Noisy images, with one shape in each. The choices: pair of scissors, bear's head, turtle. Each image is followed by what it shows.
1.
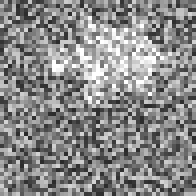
turtle
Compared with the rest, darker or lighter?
lighter
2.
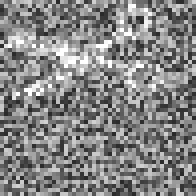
pair of scissors
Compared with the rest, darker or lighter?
lighter
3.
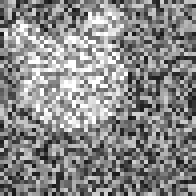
bear's head
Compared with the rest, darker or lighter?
lighter
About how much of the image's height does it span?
two thirds
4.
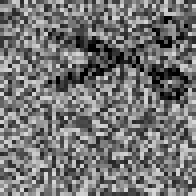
pair of scissors
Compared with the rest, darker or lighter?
darker
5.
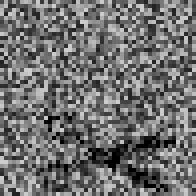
pair of scissors
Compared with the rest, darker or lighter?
darker
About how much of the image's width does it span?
two thirds
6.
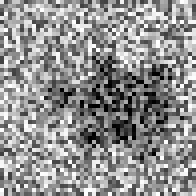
turtle
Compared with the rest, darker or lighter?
darker
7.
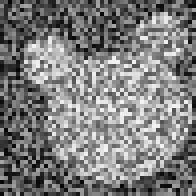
bear's head
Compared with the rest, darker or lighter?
lighter
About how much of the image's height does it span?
nearly all
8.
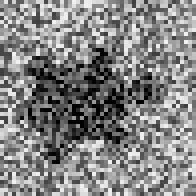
turtle
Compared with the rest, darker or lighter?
darker
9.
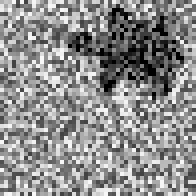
turtle
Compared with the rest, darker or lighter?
darker
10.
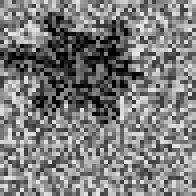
turtle
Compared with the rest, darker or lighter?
darker
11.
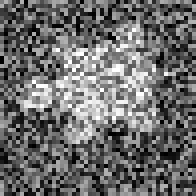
turtle
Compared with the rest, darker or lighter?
lighter
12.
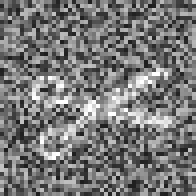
pair of scissors
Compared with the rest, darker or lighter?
lighter
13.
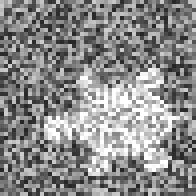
turtle
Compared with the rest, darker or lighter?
lighter
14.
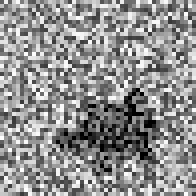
turtle
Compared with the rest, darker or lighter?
darker
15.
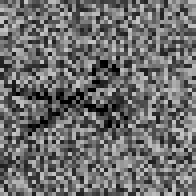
pair of scissors
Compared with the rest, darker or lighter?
darker
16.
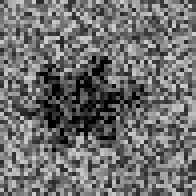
turtle
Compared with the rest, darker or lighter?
darker
